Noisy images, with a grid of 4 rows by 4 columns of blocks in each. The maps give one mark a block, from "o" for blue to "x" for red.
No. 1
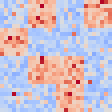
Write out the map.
o x o x
x o o o
o x x o
o o x o
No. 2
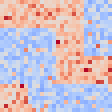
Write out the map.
x x x o
o o x o
o o x x
x o o o
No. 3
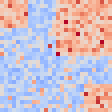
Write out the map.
x o x x
o o x x
o o o o
o o o x
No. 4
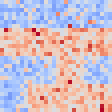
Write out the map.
o o o o
x x x x
o o x o
o x x x
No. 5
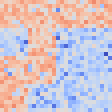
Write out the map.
x x x x
o x o o
x x o o
x o o o
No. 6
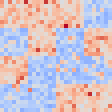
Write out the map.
x x x o
o x o x
x o o o
o o x x
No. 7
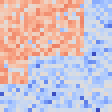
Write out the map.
x x x o
x x x o
x o o o
o o o o
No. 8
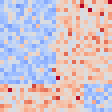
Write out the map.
o o x x
o o x x
o o x x
x x x o
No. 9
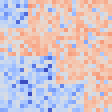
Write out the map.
o x x x
x x x x
o o x x
o o o x
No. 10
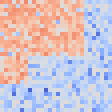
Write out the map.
x x x o
x x x o
x o o o
o o o o
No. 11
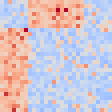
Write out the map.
o x x o
x o o o
x o o o
x o o o
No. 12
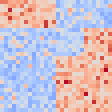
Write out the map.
x x o o
o o o x
o o x x
o o x x
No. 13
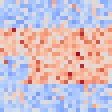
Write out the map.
o o o o
x x x x
o x x x
o o o o
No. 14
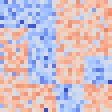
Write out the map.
o o x x
x o x x
x o x o
x x o x
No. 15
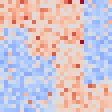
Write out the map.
x x x o
o x x o
o o x o
o o x x
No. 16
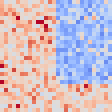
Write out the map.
x x o o
x x o o
x x o o
x x x x
